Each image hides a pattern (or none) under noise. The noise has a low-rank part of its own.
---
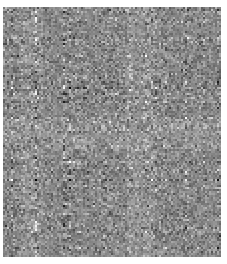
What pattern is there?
bands of rows crossing bands of columns
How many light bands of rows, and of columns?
1 and 2
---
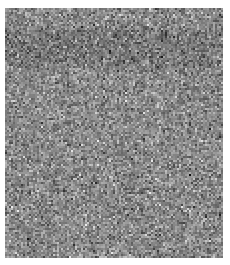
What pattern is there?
one band of rows
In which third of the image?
top
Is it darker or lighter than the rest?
darker
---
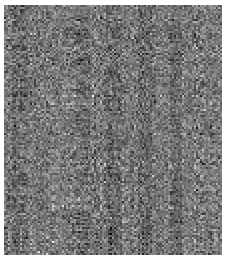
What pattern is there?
bands of columns
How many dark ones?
5
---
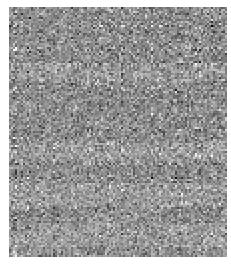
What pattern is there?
bands of rows
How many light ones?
4
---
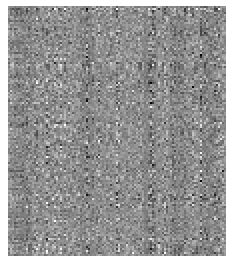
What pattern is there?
bands of columns
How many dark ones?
5
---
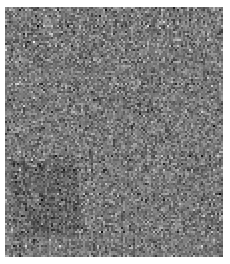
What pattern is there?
one block
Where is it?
bottom left
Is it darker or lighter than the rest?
darker
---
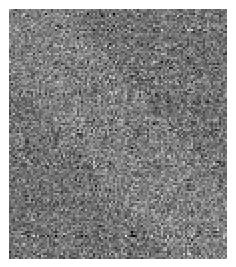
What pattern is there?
a diagonal band
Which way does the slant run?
top left to bottom right
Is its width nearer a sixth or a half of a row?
a half
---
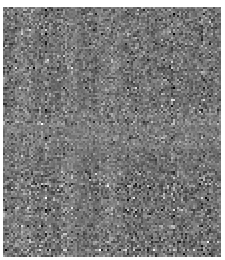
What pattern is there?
bands of rows crossing bands of columns
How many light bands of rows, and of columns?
1 and 3
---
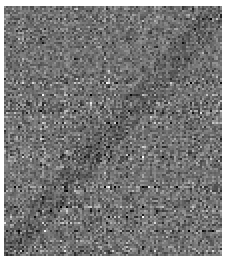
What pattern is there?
a diagonal band
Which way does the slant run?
bottom left to top right
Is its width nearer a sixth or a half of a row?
a sixth
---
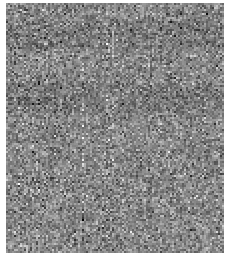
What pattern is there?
bands of rows
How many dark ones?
2
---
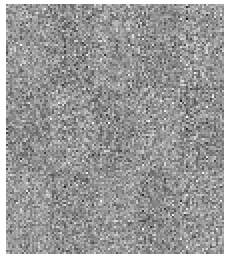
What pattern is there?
a checkerboard
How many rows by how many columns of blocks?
3 by 5
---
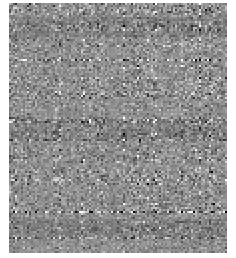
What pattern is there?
bands of rows
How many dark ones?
3
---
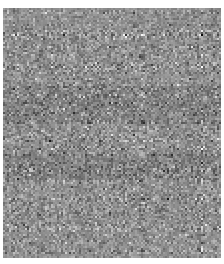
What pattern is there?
bands of rows
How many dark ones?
2
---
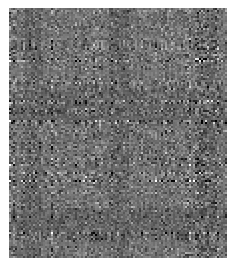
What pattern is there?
bands of rows crossing bands of columns
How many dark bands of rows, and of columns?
2 and 3
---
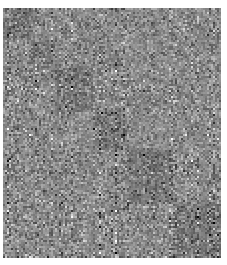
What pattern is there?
blocks along the diagonal
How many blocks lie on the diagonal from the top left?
6
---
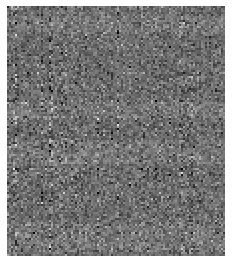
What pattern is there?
bands of rows
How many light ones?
4
